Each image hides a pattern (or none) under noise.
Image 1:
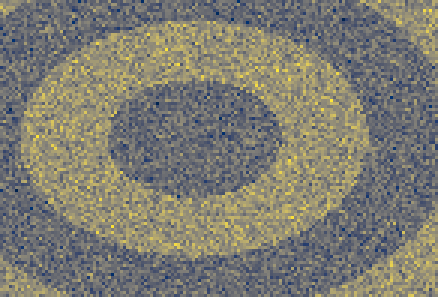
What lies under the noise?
rings round one point
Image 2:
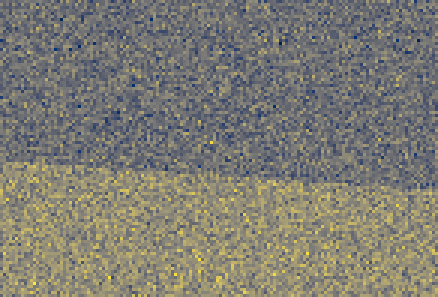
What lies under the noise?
a sharp edge
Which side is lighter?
bottom
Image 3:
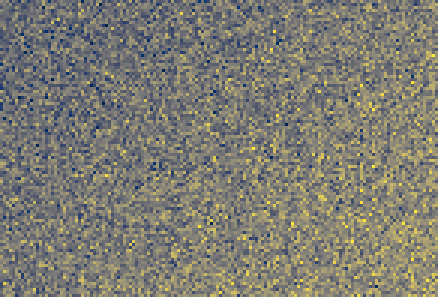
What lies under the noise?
a smooth slope
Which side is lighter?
bottom right
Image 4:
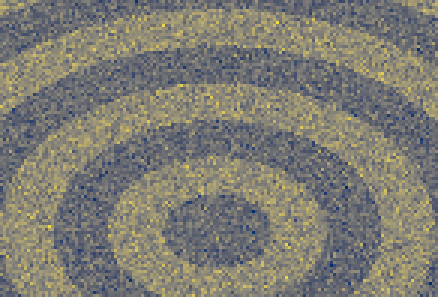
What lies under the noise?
rings round one point
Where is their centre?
bottom middle
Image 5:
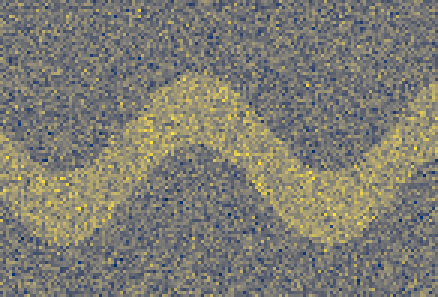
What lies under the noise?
a wavy band
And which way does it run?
left to right
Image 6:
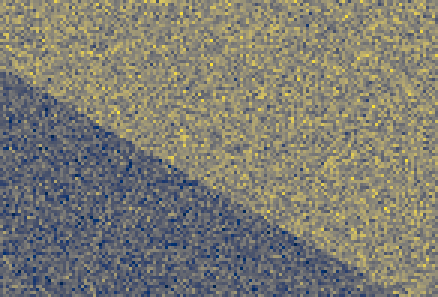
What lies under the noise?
a sharp edge
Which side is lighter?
top right
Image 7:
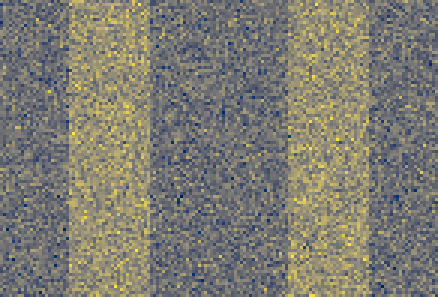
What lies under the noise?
vertical stripes
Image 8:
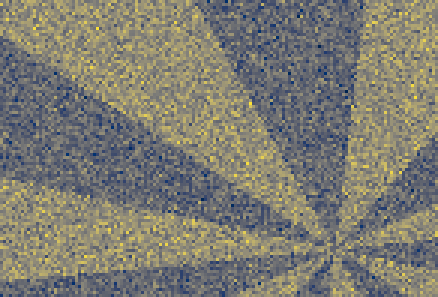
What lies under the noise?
spokes from one point
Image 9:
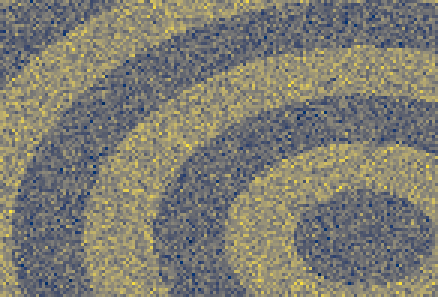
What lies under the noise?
rings round one point
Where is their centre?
bottom right
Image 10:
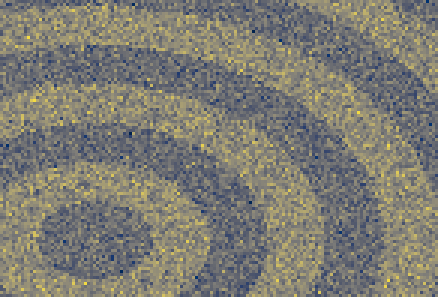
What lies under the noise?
rings round one point
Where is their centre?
bottom left
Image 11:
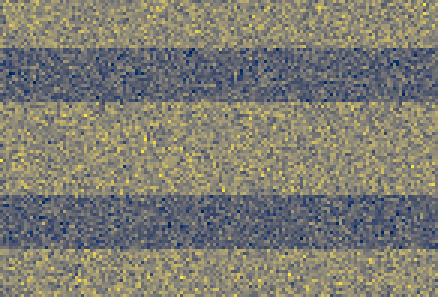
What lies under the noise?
horizontal stripes
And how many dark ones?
2
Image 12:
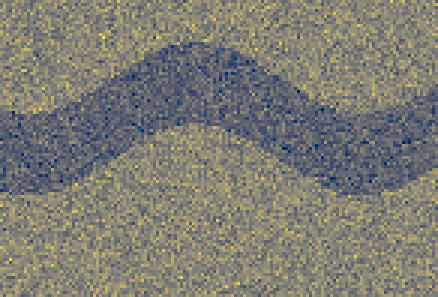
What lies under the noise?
a wavy band
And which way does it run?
left to right
